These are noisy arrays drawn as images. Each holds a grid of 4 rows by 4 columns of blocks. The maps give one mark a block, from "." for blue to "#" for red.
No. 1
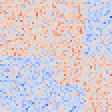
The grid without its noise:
###.
###.
..##
...#
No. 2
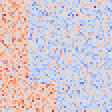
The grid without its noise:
#...
#...
#...
##..
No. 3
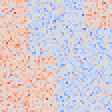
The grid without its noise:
#..#
#...
##..
##..
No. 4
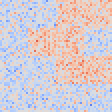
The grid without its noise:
..##
.##.
..##
....
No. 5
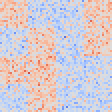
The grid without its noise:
#..#
.#.#
##..
.#..
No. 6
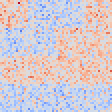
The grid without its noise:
#..#
..##
####
....
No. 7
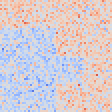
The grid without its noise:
####
..##
...#
..##
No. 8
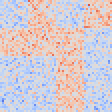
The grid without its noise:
.#.#
###.
..#.
..#.
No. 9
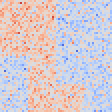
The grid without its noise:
##..
##..
.#..
.##.
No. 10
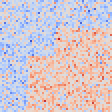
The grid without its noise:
....
..##
.###
.###
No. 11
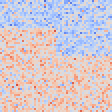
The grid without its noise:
....
##..
####
####
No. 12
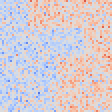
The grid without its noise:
.###
...#
..##
..##
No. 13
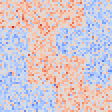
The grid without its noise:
###.
.#..
.##.
..##
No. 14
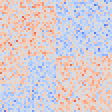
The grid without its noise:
##..
##..
#.##
..##
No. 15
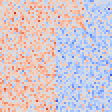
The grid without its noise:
###.
##..
##..
##..
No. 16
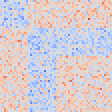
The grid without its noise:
.###
#...
#.##
#.##
